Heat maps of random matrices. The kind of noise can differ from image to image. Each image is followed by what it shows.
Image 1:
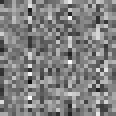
columns of uneven size
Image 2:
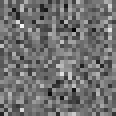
low rank plus noise
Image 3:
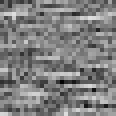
streaked along the rows
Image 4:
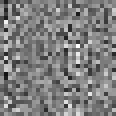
columns of uneven size
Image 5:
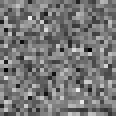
independent entries
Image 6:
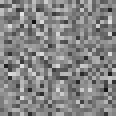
low rank plus noise
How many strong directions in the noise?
two
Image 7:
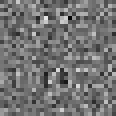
low rank plus noise
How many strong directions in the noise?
two
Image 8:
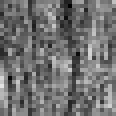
streaked along the columns
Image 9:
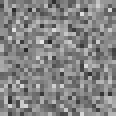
independent entries
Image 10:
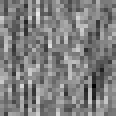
streaked along the columns
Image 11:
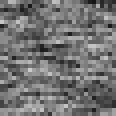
streaked along the rows
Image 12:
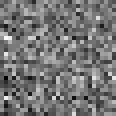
low rank plus noise
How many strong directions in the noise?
one
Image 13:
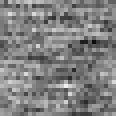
streaked along the rows
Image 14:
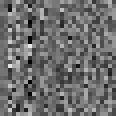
columns of uneven size
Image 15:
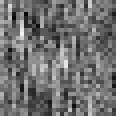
streaked along the columns
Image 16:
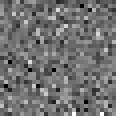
heavy tails
